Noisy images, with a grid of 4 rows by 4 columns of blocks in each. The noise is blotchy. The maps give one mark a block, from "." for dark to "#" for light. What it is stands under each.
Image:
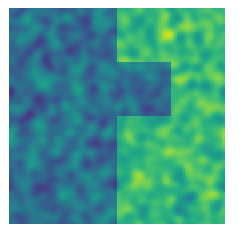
. . # #
. . . #
. . # #
. . # #
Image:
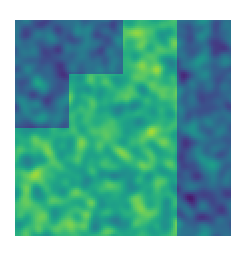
. . # .
. # # .
# # # .
# # # .
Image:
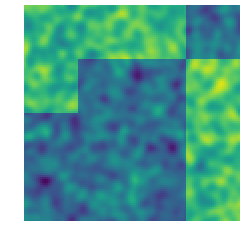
# # # .
# . . #
. . . #
. . . #
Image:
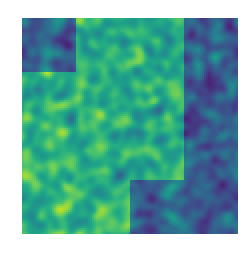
. # # .
# # # .
# # # .
# # . .
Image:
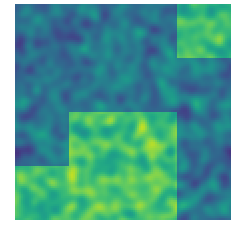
. . . #
. . . .
. # # .
# # # .
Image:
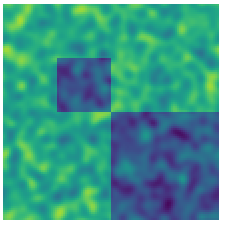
# # # #
# . # #
# # . .
# # . .
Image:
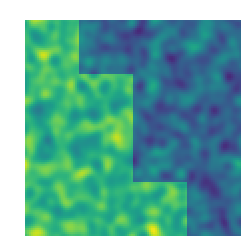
# . . .
# # . .
# # . .
# # # .
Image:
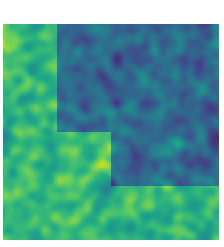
# . . .
# . . .
# # . .
# # # #
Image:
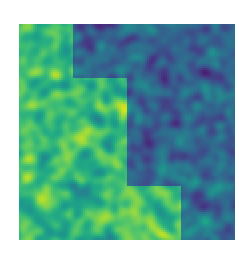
# . . .
# # . .
# # . .
# # # .
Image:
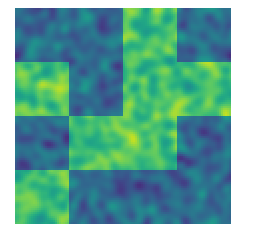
. . # .
# . # #
. # # .
# . . .
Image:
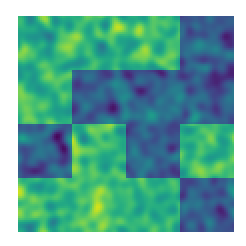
# # # .
# . . .
. # . #
# # # .
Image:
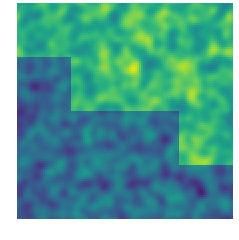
# # # #
. # # #
. . . #
. . . .
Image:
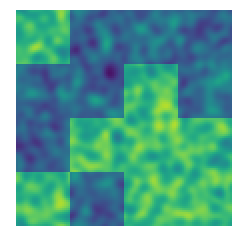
# . . .
. . # .
. # # #
# . # #
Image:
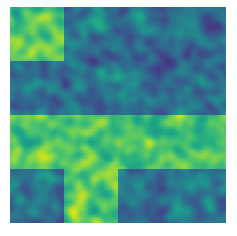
# . . .
. . . .
# # # #
. # . .
